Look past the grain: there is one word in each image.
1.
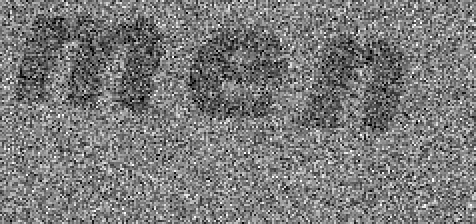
men
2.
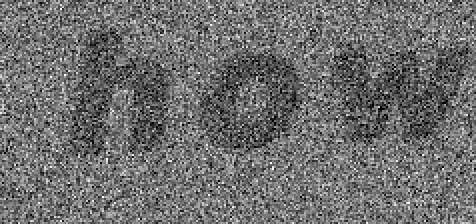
how
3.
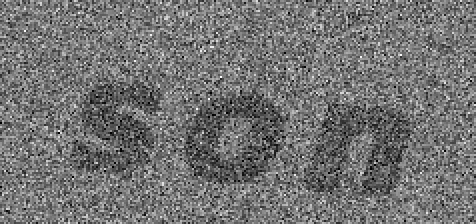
son
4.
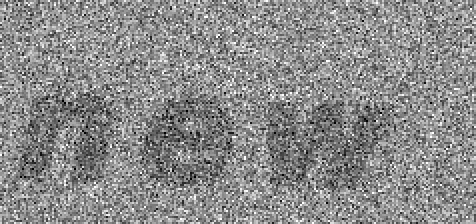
new
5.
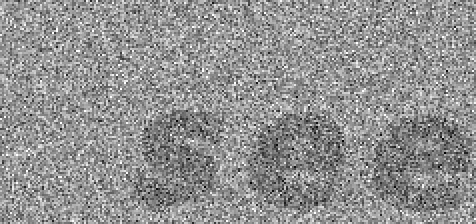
see
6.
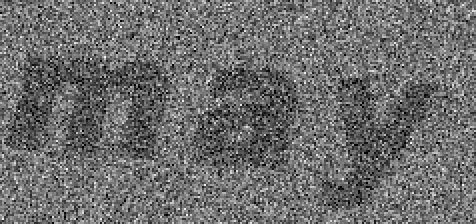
may
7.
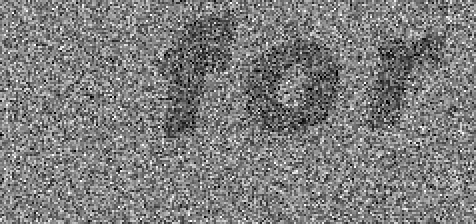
for
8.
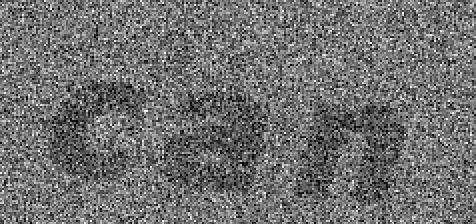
can
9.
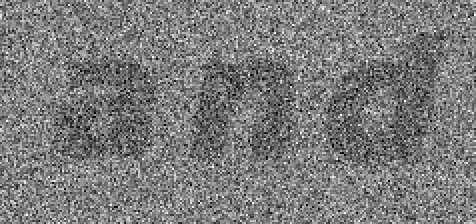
and
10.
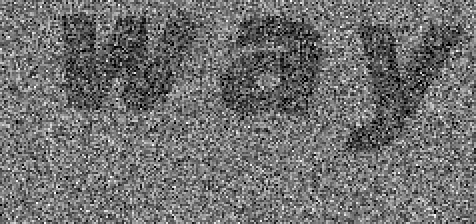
way
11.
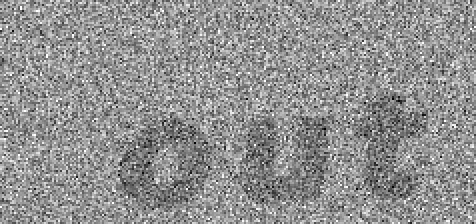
out
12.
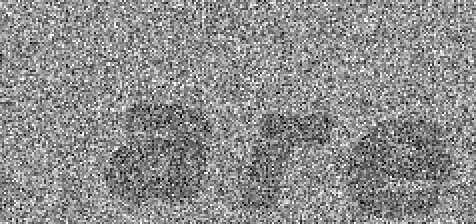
are
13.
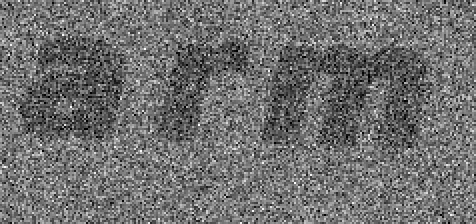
arm
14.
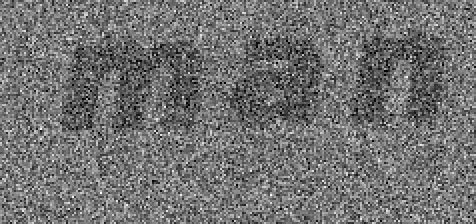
man
